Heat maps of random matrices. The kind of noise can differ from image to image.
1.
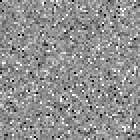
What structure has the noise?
heavy tails
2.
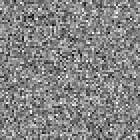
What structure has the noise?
independent entries
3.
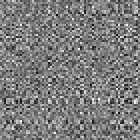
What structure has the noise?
low rank plus noise
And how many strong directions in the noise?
one
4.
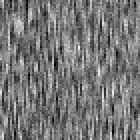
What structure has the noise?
streaked along the columns
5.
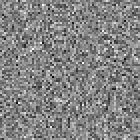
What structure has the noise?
low rank plus noise
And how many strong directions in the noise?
five to eight
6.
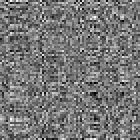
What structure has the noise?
low rank plus noise
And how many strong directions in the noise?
two
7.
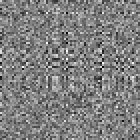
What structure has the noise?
low rank plus noise
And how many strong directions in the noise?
one
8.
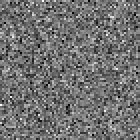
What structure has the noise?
independent entries
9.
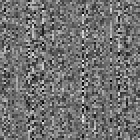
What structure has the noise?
columns of uneven size
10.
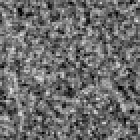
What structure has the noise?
blotchy
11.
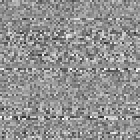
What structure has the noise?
rows of uneven size
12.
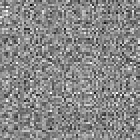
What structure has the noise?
low rank plus noise
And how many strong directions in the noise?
two
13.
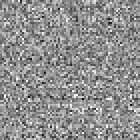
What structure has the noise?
low rank plus noise
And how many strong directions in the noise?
five to eight
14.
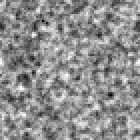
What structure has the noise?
blotchy
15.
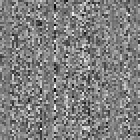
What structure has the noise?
columns of uneven size
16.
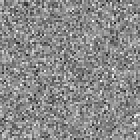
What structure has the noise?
independent entries
